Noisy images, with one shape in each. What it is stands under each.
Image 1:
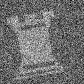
light chess rook
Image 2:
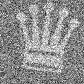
light chess queen
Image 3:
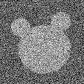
light bear's head
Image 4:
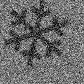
dark snowflake
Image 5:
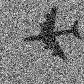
dark airplane
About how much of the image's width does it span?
two thirds
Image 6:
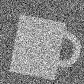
light cup
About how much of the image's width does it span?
nearly all
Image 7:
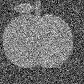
light apple
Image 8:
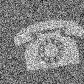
light telephone
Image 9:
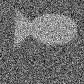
light fish
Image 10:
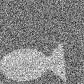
light fish
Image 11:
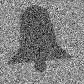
dark bell
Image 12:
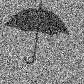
dark umbrella
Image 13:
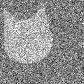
light cat's head
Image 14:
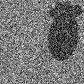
dark footprint
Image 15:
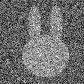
light rabbit's head
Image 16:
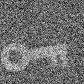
light key
